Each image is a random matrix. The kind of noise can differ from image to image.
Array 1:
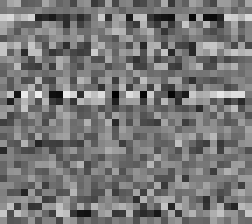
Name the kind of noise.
rows of uneven size
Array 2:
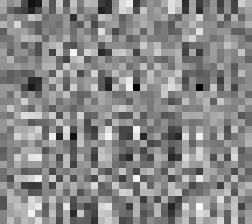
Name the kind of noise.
low rank plus noise
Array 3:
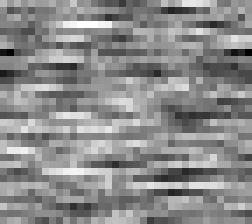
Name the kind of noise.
streaked along the rows
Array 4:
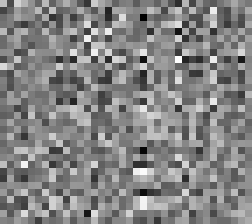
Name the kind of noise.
low rank plus noise
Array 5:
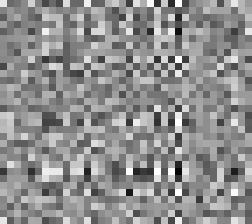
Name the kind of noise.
low rank plus noise
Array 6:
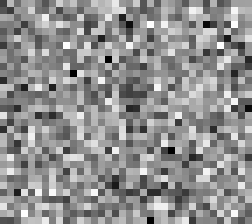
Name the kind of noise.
independent entries
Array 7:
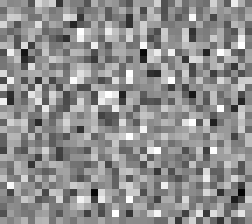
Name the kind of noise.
low rank plus noise
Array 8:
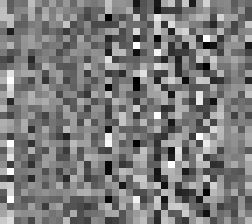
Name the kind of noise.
columns of uneven size
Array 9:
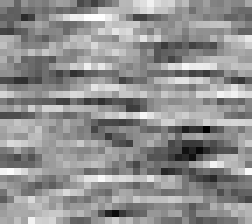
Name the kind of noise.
streaked along the rows
